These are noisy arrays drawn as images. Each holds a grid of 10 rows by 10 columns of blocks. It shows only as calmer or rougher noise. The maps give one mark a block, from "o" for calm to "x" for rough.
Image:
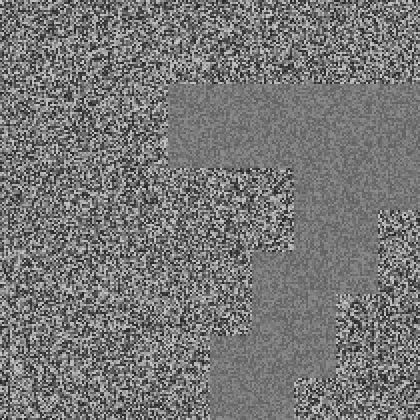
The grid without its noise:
x x x x x x x x x x
x x x x x x x x x x
x x x x o o o o o o
x x x x o o o o o o
x x x x x x x o o o
x x x x x x x o o x
x x x x x x o o o x
x x x x x x o o x x
x x x x x o o o x x
x x x x x o o x x x
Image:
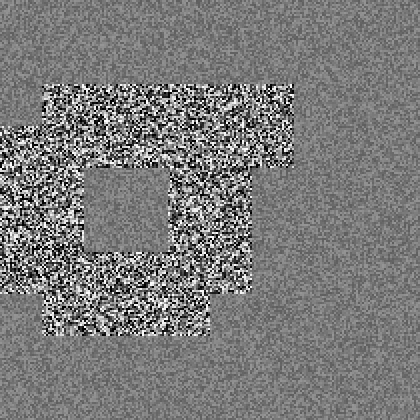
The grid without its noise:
o o o o o o o o o o
o o o o o o o o o o
o x x x x x x o o o
x x x x x x x o o o
x x o o x x o o o o
x x o o x x o o o o
x x x x x x o o o o
o x x x x o o o o o
o o o o o o o o o o
o o o o o o o o o o
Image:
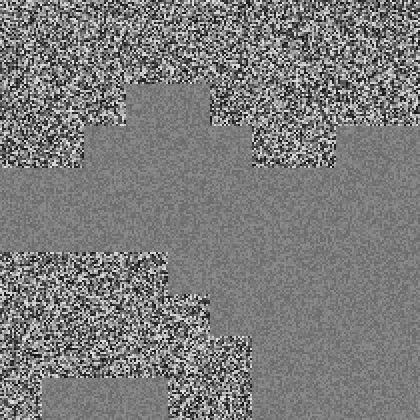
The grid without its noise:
x x x x x x x x x x
x x x x x x x x x x
x x x o o x x x x x
x x o o o o x x o o
o o o o o o o o o o
o o o o o o o o o o
x x x x o o o o o o
x x x x x o o o o o
x x x x x x o o o o
x o o o x x o o o o
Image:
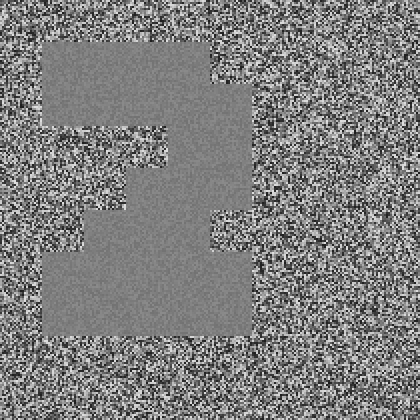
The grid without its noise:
x x x x x x x x x x
x o o o o x x x x x
x o o o o o x x x x
x x x x o o x x x x
x x x o o o x x x x
x x o o o x x x x x
x o o o o o x x x x
x o o o o o x x x x
x x x x x x x x x x
x x x x x x x x x x
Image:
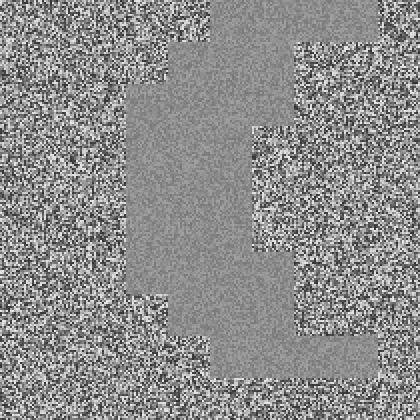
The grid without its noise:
x x x x x o o o o x
x x x x o o o x x x
x x x o o o o x x x
x x x o o o x x x x
x x x o o o x x x x
x x x o o o x x x x
x x x o o o o x x x
x x x x o o o x x x
x x x x x o o o o x
x x x x x x x x x x
